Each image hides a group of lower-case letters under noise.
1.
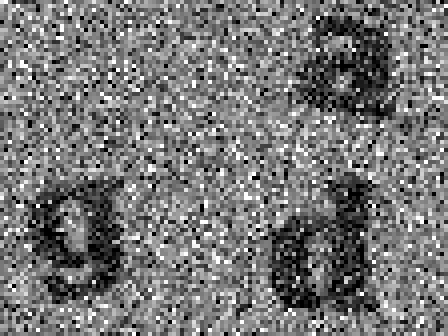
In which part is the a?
top right
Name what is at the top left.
nothing
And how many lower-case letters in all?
3
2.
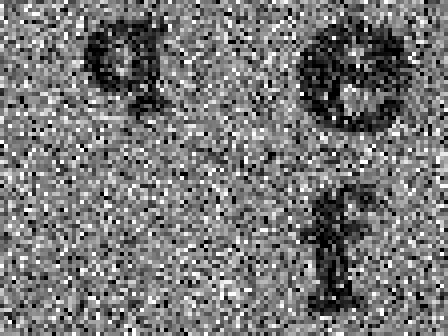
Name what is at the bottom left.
nothing
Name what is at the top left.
q
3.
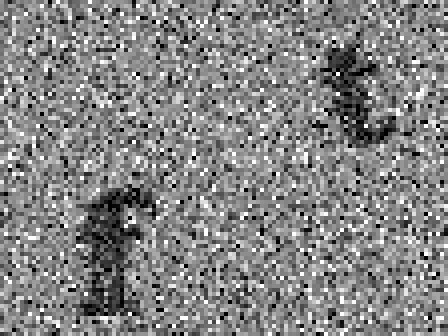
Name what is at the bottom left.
f
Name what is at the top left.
nothing
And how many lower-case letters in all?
2
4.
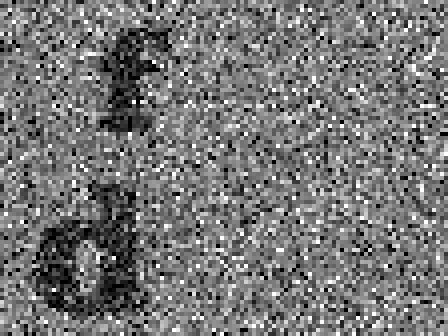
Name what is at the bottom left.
d
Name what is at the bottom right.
nothing
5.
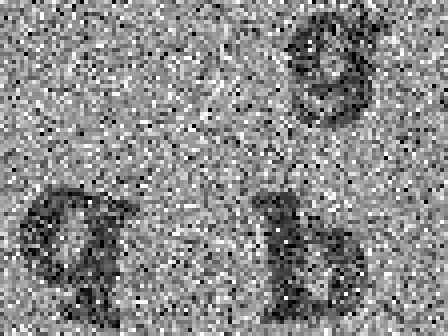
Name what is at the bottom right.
b
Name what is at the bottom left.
q
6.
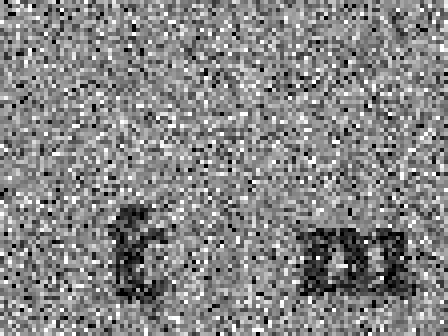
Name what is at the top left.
nothing
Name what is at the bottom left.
t
